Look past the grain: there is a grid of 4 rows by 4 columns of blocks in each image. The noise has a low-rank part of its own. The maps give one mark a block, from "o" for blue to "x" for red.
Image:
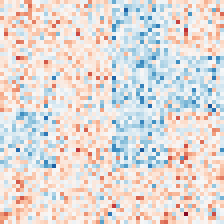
x x o x
x x o o
o x o x
x x x x
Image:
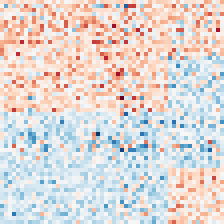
x x x x
x x x o
o o o o
o o o x
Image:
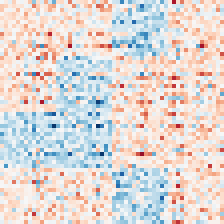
x x o x
x o x x
o o x x
x x o x
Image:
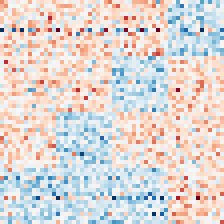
x x x o
x x o x
x o x x
o o o x
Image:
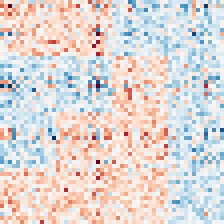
x x o o
o o x o
o x x o
x x x o
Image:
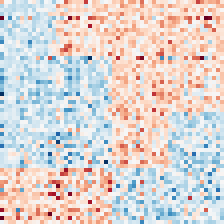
o x x x
o o x x
o o x o
x x o o
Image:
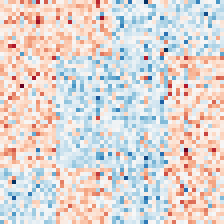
x x o o
x o o x
x o o x
o x o x
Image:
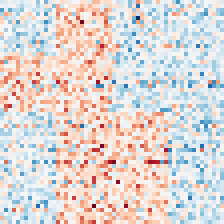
o x o o
x x o o
o x x o
o x x o
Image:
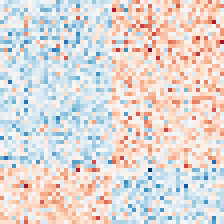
o o x x
o o x x
o o x x
x x o o
